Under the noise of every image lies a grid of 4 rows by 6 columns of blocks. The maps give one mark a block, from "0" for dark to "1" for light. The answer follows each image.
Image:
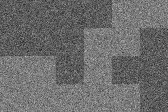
0 0 0 0 1 1
0 0 0 1 1 0
1 1 0 1 0 0
1 1 1 1 1 0
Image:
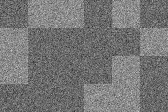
0 1 1 0 1 0
1 0 0 0 0 1
1 0 0 0 1 0
0 0 0 1 1 0
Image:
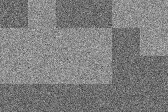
0 1 0 0 1 1
1 1 1 1 0 1
1 1 1 1 0 0
0 0 0 0 0 0
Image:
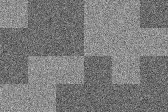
1 0 0 1 1 0
0 0 0 1 1 1
0 1 1 0 1 0
1 1 0 0 0 0
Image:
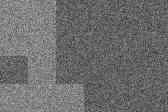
1 1 0 0 0 0
1 1 0 0 0 0
0 1 0 0 0 0
1 1 1 0 0 0
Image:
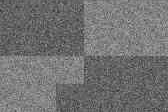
0 0 0 1 1 1
0 0 0 1 1 1
1 1 1 0 0 0
1 1 0 0 0 0
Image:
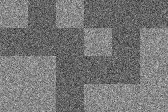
1 0 1 0 0 0
0 0 0 1 0 1
1 1 0 0 0 1
1 1 0 1 1 1
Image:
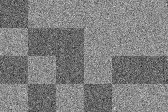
0 1 1 1 1 1
1 0 0 1 1 1
0 1 0 1 0 0
1 0 1 0 1 1
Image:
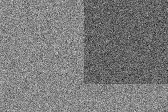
1 1 1 0 0 0
1 1 1 0 0 0
1 1 1 0 0 0
1 1 1 1 1 1
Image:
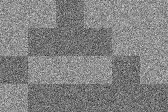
1 1 0 1 1 1
1 0 0 0 1 1
0 1 1 1 0 1
1 0 0 0 0 0
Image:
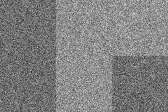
0 0 1 1 1 1
0 0 1 1 1 1
0 0 1 1 0 0
0 0 1 1 0 0
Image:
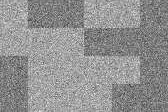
1 0 0 1 1 0
1 1 1 0 0 0
0 1 1 1 1 0
0 1 1 1 0 0
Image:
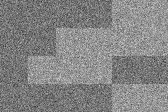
0 0 0 0 1 1
0 0 1 1 1 1
0 1 1 1 0 0
0 0 0 0 1 1
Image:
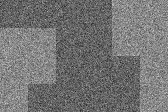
0 0 0 0 1 1
1 1 0 0 1 1
1 1 0 0 0 1
1 0 0 0 0 1
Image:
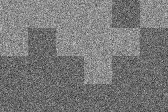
1 1 1 1 0 1
1 0 1 1 1 0
0 0 0 1 0 0
0 0 0 0 0 0
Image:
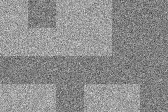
1 0 1 1 0 0
1 1 1 1 0 0
0 0 0 0 0 0
1 1 0 1 1 0
